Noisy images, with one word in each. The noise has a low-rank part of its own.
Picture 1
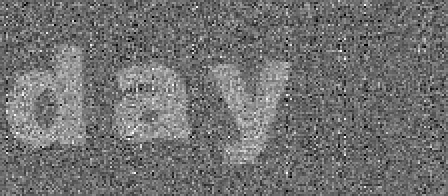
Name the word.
day
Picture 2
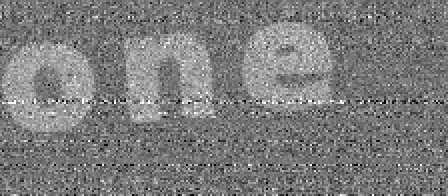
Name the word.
one
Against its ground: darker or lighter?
lighter
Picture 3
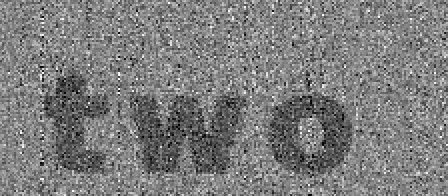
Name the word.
two
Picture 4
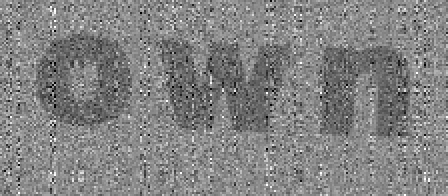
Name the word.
own
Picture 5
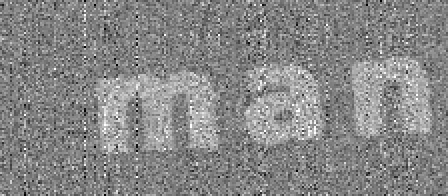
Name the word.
man
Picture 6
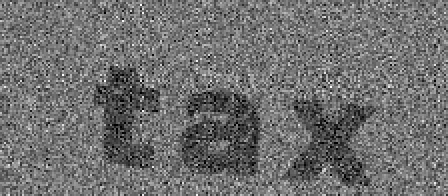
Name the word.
tax
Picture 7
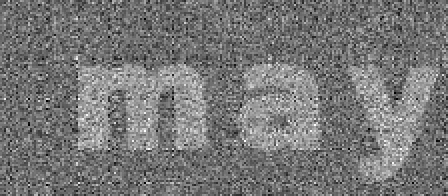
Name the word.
may
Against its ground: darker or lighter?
lighter
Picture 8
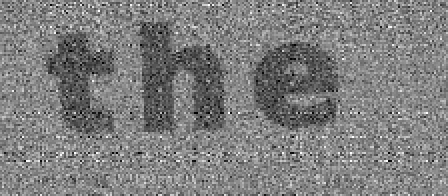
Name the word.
the
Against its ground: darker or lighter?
darker
